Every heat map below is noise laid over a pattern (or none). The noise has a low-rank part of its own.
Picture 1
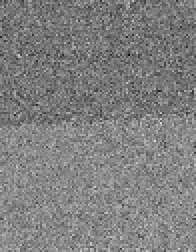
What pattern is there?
a sharp edge
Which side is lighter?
bottom
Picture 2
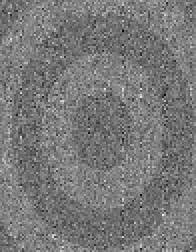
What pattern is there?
rings round one point
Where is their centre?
centre
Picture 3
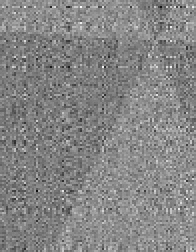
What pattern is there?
spokes from one point
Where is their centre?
top right
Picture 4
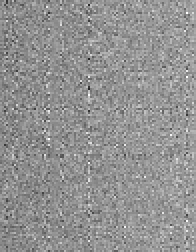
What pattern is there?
a smooth slope
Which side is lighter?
right
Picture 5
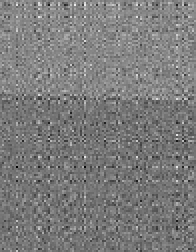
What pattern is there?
a sharp edge
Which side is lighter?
top
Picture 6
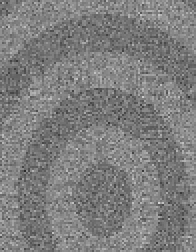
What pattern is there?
rings round one point
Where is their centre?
bottom middle
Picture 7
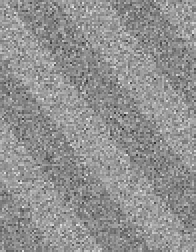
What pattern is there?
diagonal stripes
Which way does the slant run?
top left to bottom right
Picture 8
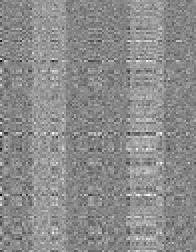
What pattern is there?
vertical stripes
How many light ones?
2
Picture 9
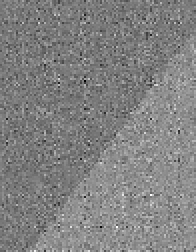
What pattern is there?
a sharp edge
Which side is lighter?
bottom right
